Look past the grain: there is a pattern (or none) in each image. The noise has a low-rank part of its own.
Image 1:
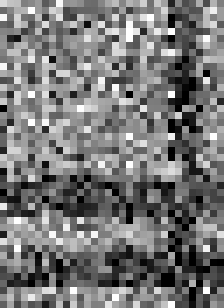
bands of rows crossing bands of columns
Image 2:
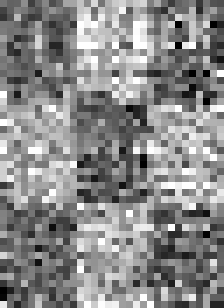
a checkerboard
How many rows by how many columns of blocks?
3 by 3
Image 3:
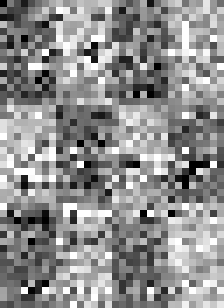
a checkerboard
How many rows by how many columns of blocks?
3 by 4
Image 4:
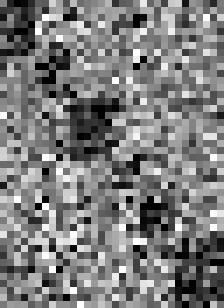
blocks along the diagonal
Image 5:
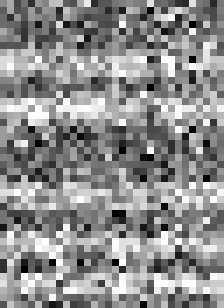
bands of rows
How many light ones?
5
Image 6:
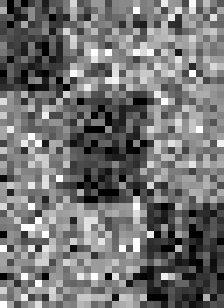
blocks along the diagonal
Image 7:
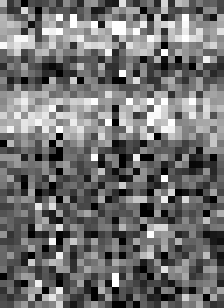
bands of rows
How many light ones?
2
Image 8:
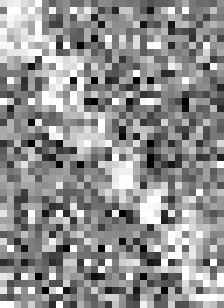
blocks along the diagonal
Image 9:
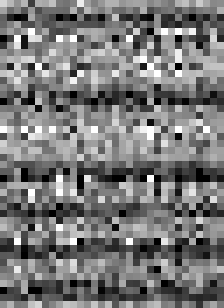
bands of rows
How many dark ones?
6
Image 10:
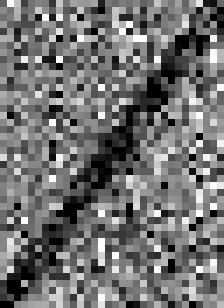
a diagonal band
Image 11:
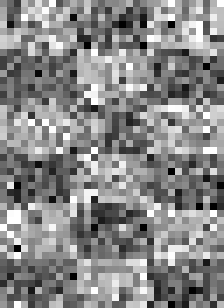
a checkerboard
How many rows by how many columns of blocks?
6 by 3
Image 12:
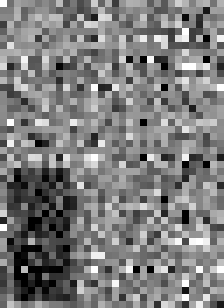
one block
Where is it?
bottom left
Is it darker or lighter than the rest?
darker
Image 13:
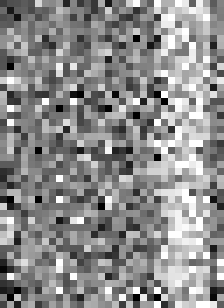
one band of columns
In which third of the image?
right
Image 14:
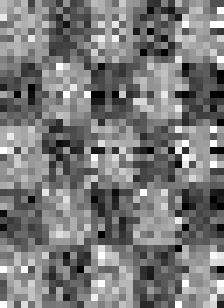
a checkerboard
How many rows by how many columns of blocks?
5 by 5
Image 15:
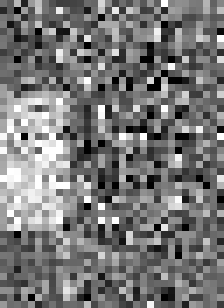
one block
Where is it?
middle left
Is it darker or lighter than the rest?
lighter
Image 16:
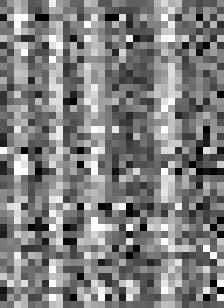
bands of columns
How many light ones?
4
